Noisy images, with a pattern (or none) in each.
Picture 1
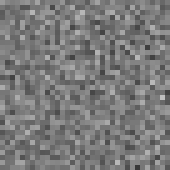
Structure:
only noise
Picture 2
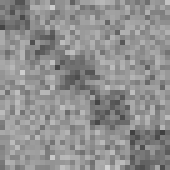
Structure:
blocks along the diagonal
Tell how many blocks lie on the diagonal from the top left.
5
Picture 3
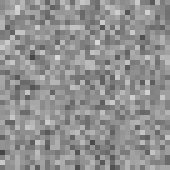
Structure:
only noise
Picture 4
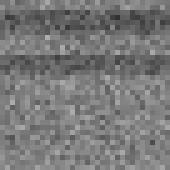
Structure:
bands of rows
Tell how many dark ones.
2
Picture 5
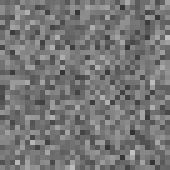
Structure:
only noise
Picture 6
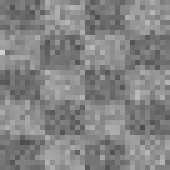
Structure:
a checkerboard
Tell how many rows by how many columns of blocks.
5 by 4
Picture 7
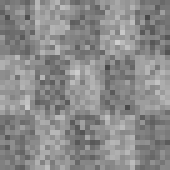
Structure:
a checkerboard
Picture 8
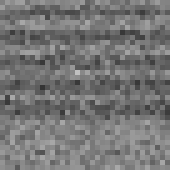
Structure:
bands of rows
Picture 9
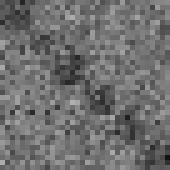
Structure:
blocks along the diagonal
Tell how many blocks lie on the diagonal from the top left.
6
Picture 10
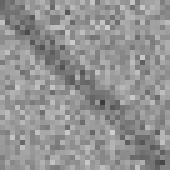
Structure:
a diagonal band
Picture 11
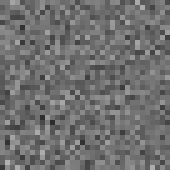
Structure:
only noise
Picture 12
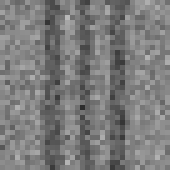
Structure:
bands of columns
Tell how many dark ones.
3
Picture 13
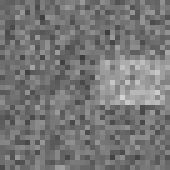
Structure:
one block
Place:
middle right
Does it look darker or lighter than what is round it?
lighter
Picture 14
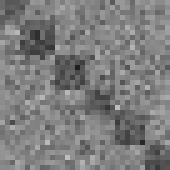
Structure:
blocks along the diagonal
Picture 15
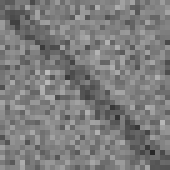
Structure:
a diagonal band
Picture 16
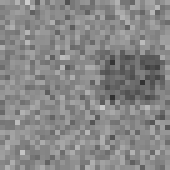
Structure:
one block
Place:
middle right
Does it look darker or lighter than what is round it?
darker
